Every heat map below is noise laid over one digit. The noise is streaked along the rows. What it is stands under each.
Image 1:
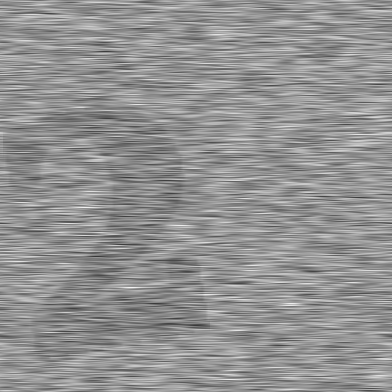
2
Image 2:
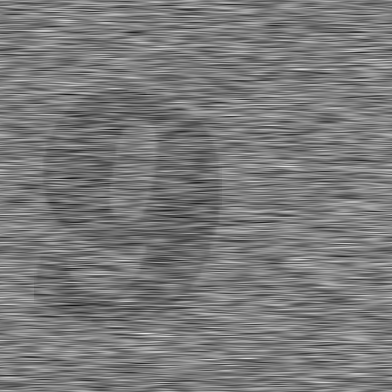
9
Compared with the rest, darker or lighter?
darker
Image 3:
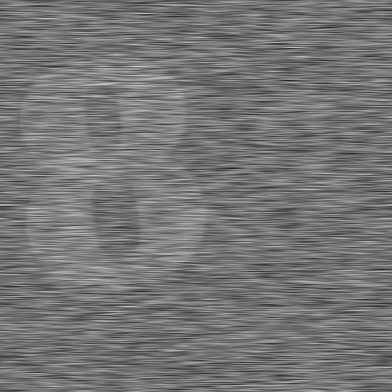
8
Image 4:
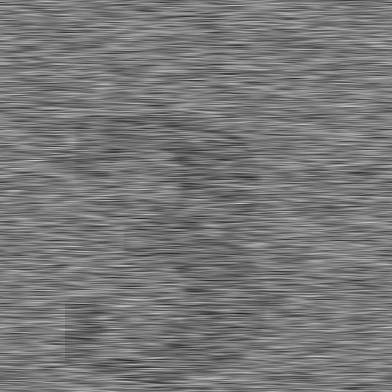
3
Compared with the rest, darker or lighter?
darker
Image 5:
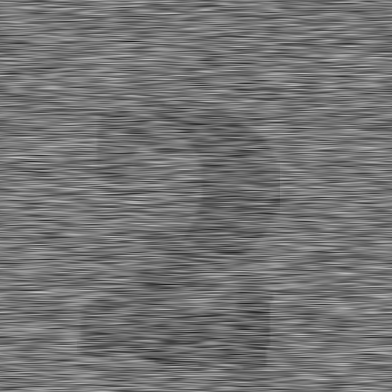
2
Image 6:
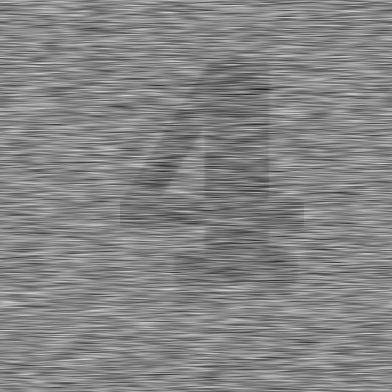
4
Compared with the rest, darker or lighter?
darker
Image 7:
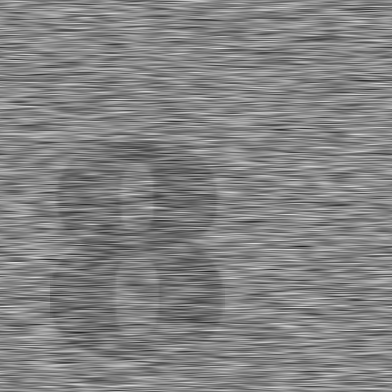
8
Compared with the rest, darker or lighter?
darker
